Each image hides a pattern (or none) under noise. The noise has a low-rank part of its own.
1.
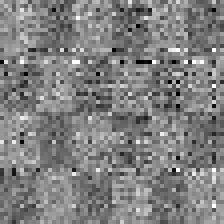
a checkerboard
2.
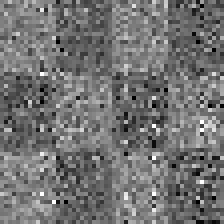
a checkerboard
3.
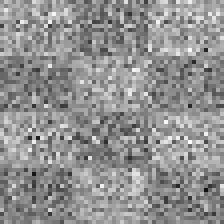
a checkerboard
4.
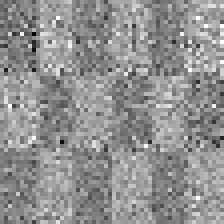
a checkerboard
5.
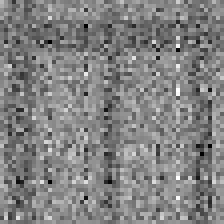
bands of rows crossing bands of columns
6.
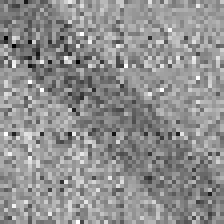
a diagonal band
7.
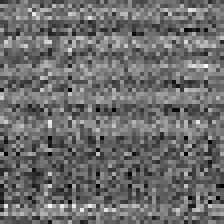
bands of rows
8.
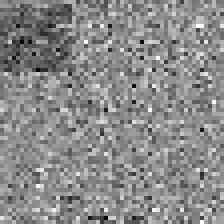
one block
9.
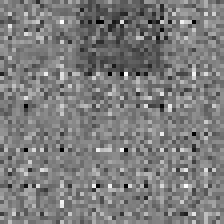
one block
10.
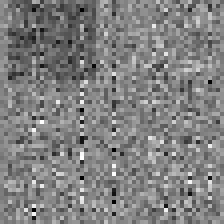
one block
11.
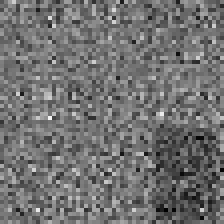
one block
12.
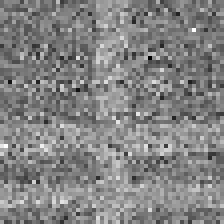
bands of rows crossing bands of columns
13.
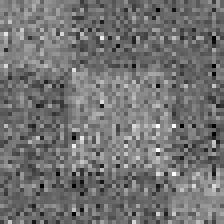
blocks along the diagonal
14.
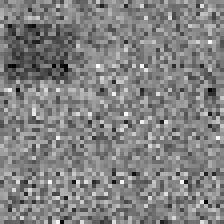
one block
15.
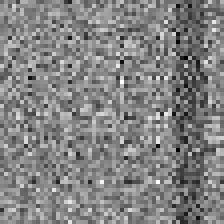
one band of columns
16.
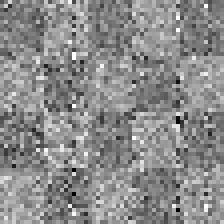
a checkerboard
